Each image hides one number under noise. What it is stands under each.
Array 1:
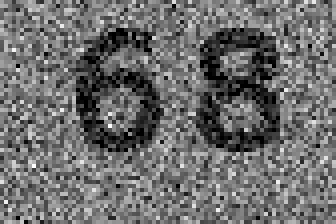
68
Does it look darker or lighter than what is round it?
darker
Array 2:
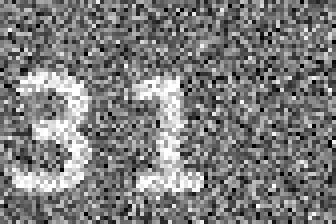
31
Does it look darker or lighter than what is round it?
lighter
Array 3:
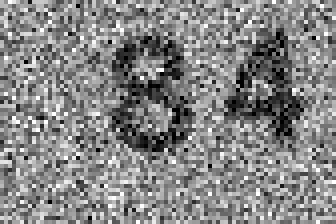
84
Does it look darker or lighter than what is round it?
darker
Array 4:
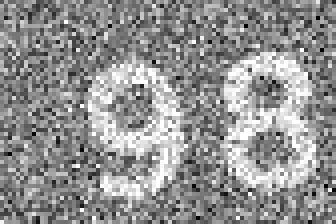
98
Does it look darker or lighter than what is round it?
lighter
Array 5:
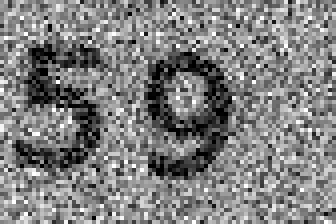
59
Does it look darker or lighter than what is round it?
darker
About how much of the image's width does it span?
two thirds
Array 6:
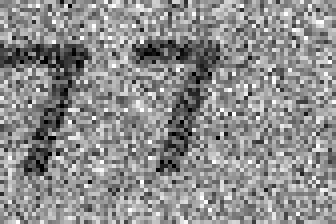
77
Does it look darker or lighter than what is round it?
darker
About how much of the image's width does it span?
two thirds
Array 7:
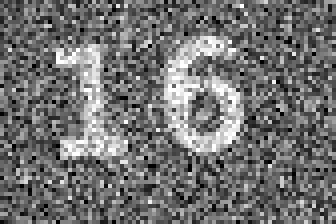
16
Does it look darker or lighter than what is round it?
lighter
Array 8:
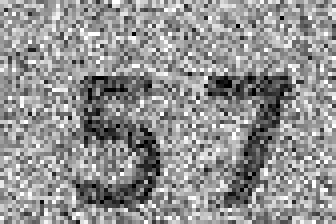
57
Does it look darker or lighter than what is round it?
darker
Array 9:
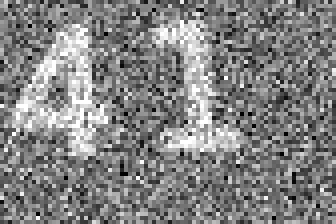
41
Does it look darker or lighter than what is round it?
lighter
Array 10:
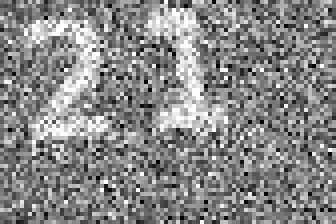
21
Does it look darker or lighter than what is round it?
lighter
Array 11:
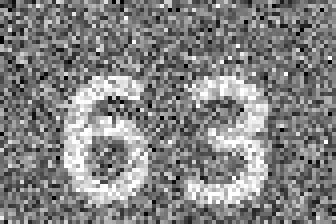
63
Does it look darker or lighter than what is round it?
lighter
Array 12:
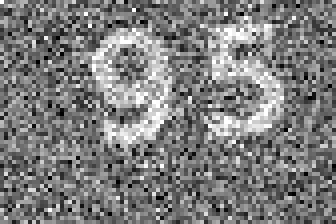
95
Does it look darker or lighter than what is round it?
lighter
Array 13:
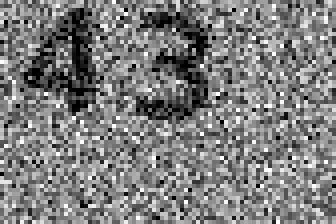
43
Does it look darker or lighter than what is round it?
darker
